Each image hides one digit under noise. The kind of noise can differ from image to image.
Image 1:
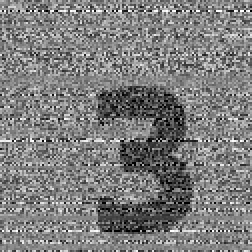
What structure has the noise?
rows of uneven size
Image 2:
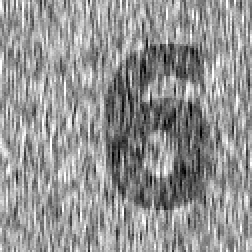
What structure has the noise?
streaked along the columns
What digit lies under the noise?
6
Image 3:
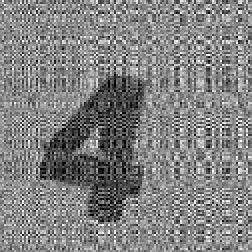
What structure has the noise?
low rank plus noise
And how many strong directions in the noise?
one
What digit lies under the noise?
4
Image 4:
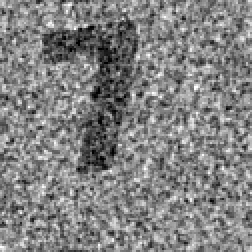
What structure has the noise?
blotchy
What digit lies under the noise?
7
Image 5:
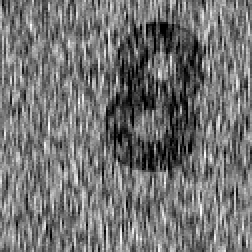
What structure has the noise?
streaked along the columns
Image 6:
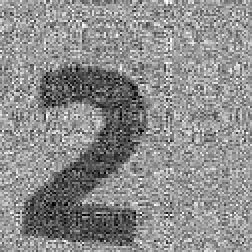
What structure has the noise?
low rank plus noise
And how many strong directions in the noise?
five to eight
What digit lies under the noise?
2
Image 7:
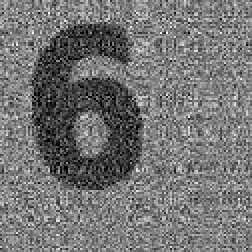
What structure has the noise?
low rank plus noise
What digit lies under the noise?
6
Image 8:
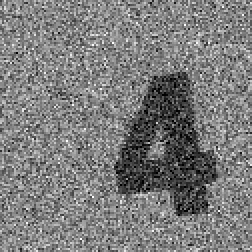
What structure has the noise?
independent entries
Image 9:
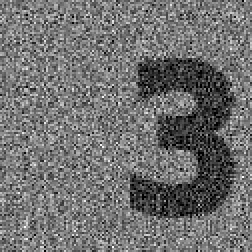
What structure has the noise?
low rank plus noise
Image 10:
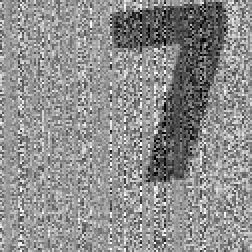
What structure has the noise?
columns of uneven size
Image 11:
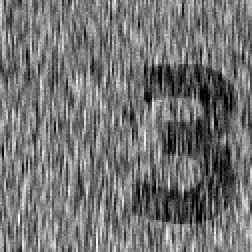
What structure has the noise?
streaked along the columns
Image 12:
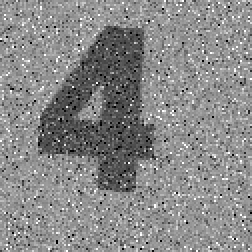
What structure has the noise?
heavy tails
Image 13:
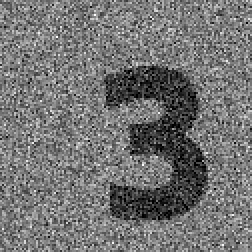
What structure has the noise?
independent entries
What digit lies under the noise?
3
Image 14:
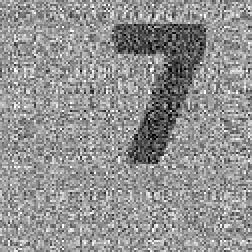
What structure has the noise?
low rank plus noise
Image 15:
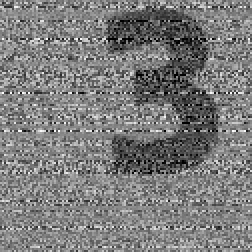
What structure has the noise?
rows of uneven size
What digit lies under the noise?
3
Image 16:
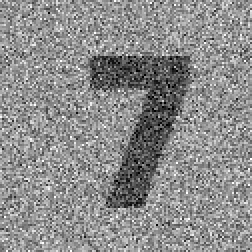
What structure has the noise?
independent entries
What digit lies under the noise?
7
